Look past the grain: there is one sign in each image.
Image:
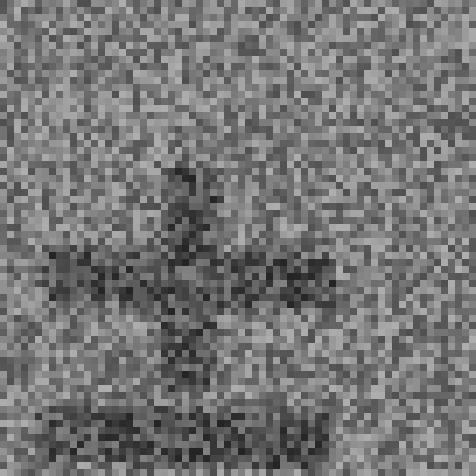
plus-minus sign
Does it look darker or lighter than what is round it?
darker
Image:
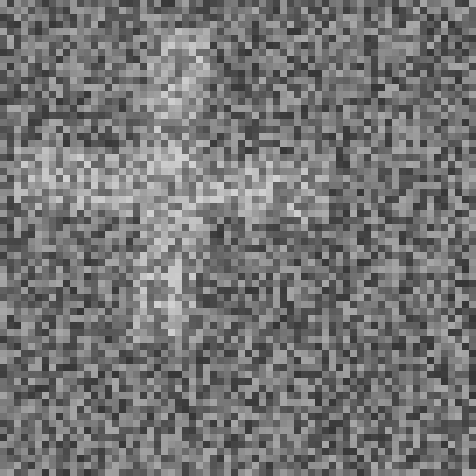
plus sign
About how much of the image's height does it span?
two thirds
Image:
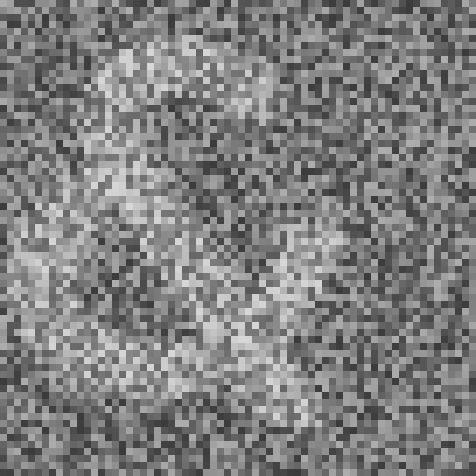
ampersand
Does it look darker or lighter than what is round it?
lighter
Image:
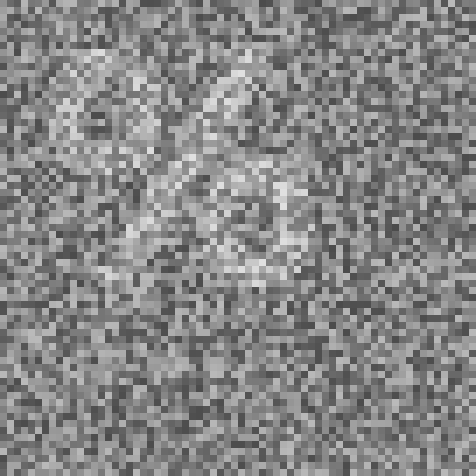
percent sign
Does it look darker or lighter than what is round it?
lighter
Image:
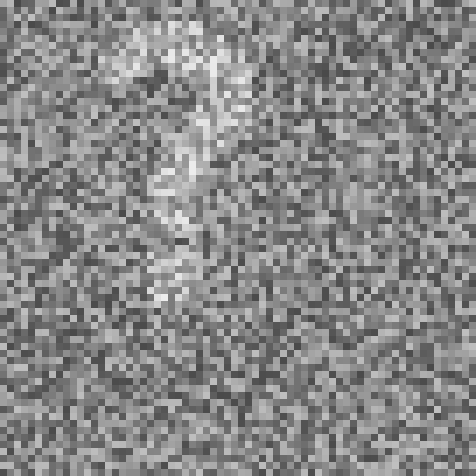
question mark
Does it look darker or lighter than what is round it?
lighter
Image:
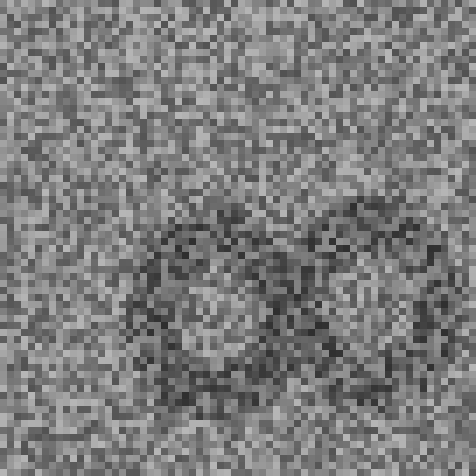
infinity sign
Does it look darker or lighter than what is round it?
darker
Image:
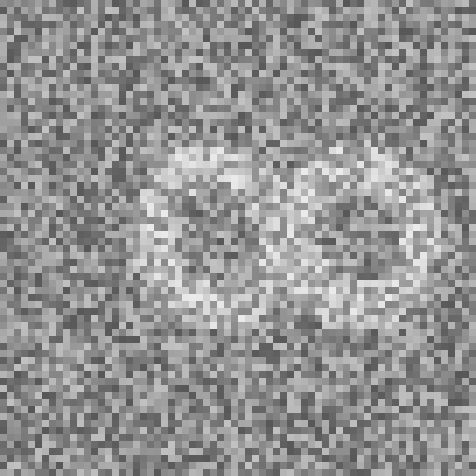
infinity sign
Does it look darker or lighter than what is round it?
lighter
